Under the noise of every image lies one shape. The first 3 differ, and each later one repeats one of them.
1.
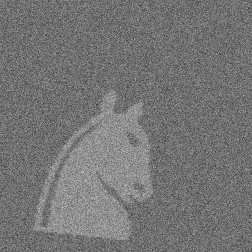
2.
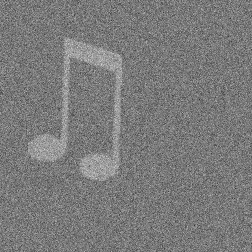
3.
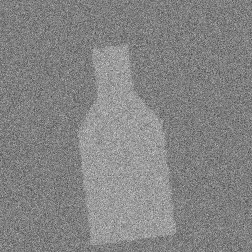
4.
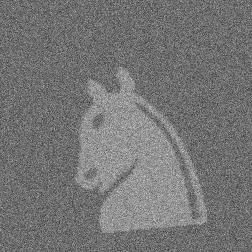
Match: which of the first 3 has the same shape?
1
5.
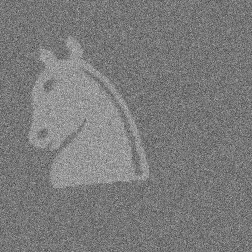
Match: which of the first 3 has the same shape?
1
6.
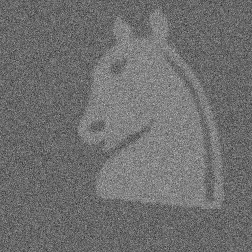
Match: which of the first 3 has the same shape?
1
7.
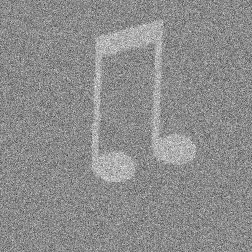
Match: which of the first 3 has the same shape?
2
